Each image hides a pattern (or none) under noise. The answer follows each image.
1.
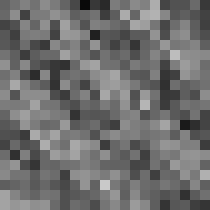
diagonal stripes
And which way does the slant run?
top left to bottom right
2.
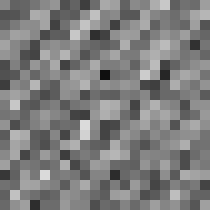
diagonal stripes
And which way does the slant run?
bottom left to top right
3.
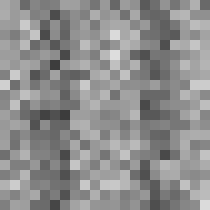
vertical stripes
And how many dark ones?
2
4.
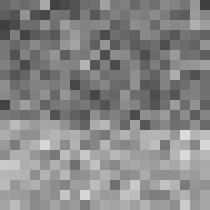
a sharp edge
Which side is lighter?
bottom
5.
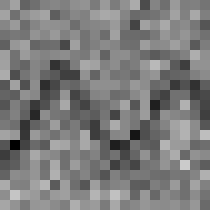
a wavy band
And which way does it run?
left to right
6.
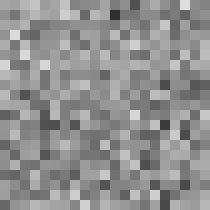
only noise
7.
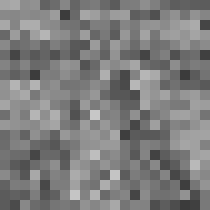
spokes from one point
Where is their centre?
top middle
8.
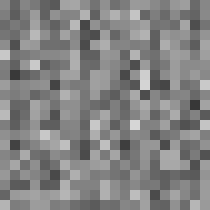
vertical stripes
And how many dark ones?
6
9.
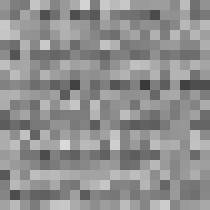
horizontal stripes
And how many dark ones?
6
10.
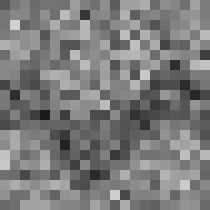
a wavy band
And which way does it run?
left to right
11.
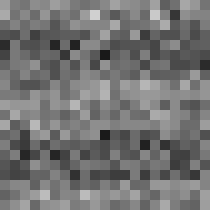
horizontal stripes
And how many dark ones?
2
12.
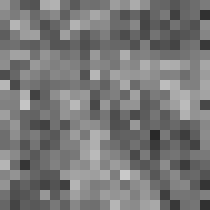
spokes from one point
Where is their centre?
top left
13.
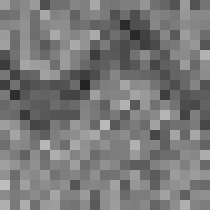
a wavy band
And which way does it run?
left to right
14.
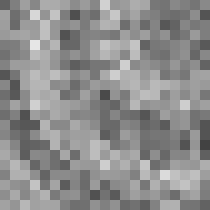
rings round one point
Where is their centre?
top right
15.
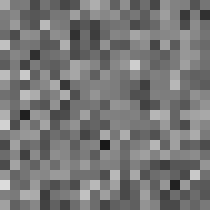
only noise
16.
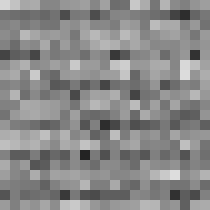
horizontal stripes
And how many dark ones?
6
